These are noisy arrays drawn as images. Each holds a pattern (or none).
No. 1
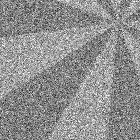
spokes from one point
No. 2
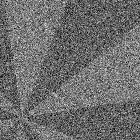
spokes from one point
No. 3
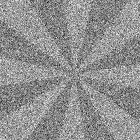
spokes from one point
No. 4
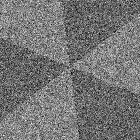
spokes from one point
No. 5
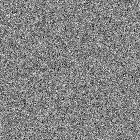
only noise
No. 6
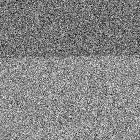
a sharp edge
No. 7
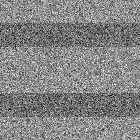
horizontal stripes
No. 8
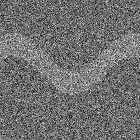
a wavy band
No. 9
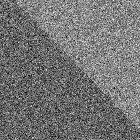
a sharp edge
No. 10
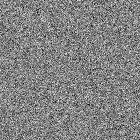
only noise
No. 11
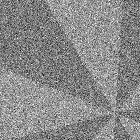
spokes from one point
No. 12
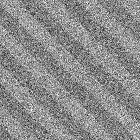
diagonal stripes
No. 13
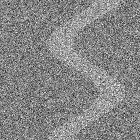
a wavy band
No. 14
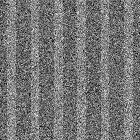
vertical stripes
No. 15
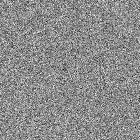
only noise
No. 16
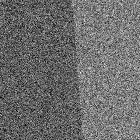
a sharp edge
